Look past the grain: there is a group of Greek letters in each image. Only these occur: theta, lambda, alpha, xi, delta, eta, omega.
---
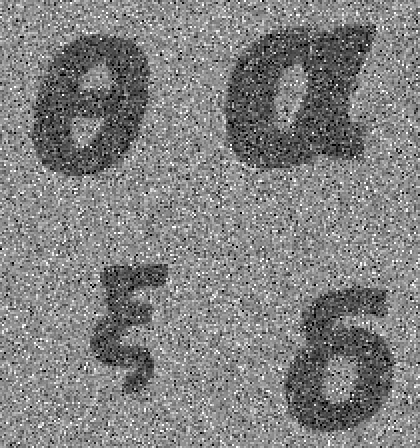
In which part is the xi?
bottom left
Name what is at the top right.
alpha
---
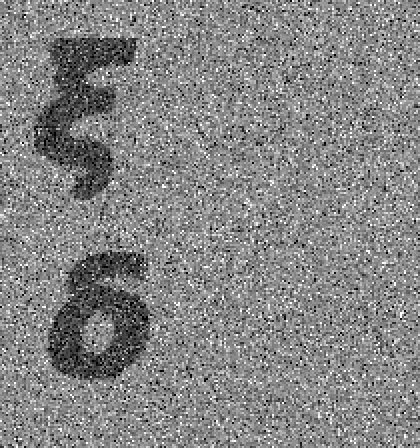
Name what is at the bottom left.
delta
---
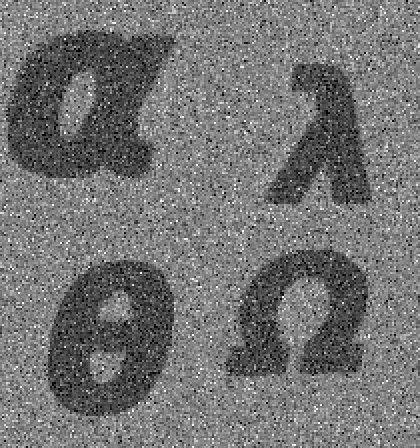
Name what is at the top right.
lambda
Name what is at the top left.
alpha
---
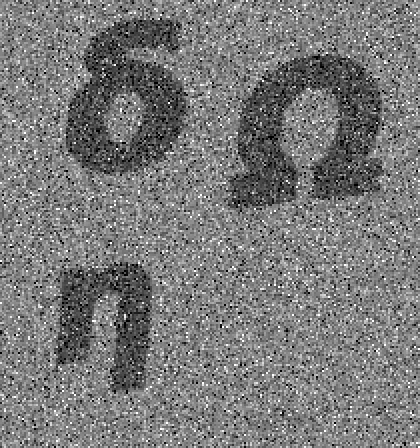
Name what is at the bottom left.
eta
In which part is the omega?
top right
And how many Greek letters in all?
3
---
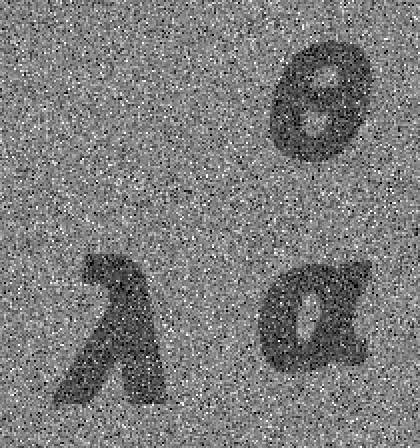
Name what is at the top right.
theta
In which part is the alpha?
bottom right
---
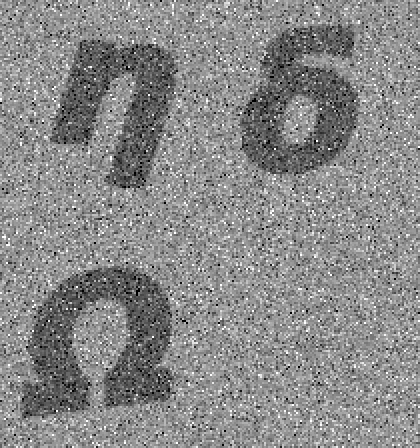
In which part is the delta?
top right
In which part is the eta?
top left
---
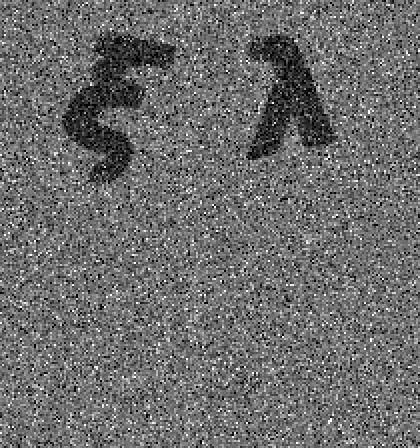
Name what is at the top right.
lambda
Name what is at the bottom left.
nothing
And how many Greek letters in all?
2
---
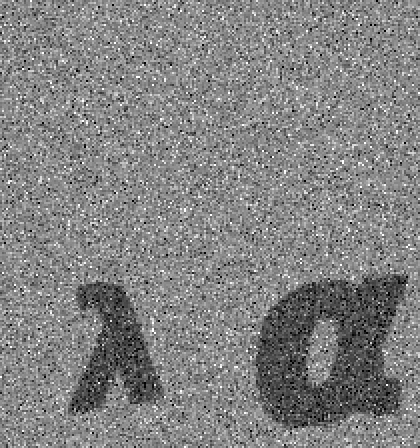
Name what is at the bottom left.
lambda
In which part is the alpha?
bottom right
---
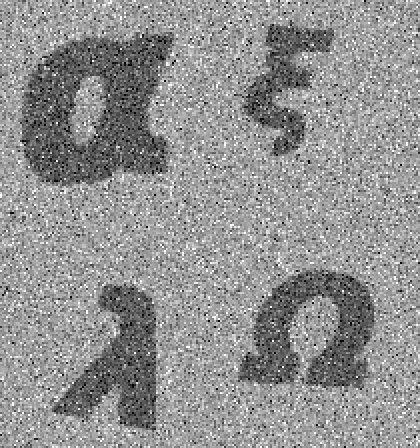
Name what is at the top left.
alpha
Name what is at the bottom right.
omega
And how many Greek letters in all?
4
